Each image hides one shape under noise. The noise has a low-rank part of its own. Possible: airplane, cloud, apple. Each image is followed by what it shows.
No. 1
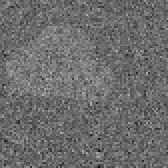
cloud
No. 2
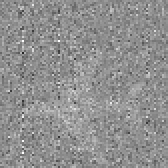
airplane
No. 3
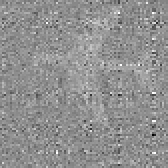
airplane
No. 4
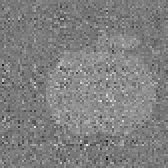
apple
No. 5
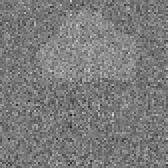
cloud
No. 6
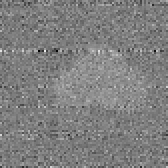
cloud
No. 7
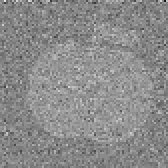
apple
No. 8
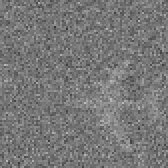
airplane
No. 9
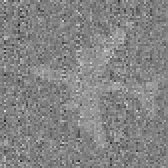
airplane
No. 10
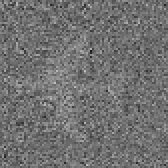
airplane
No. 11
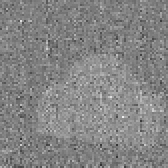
cloud
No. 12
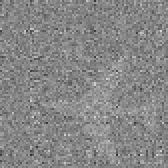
airplane
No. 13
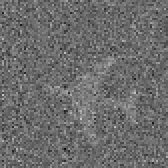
airplane
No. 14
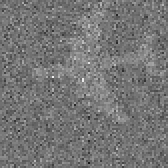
airplane
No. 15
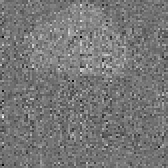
cloud
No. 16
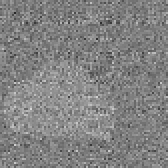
cloud
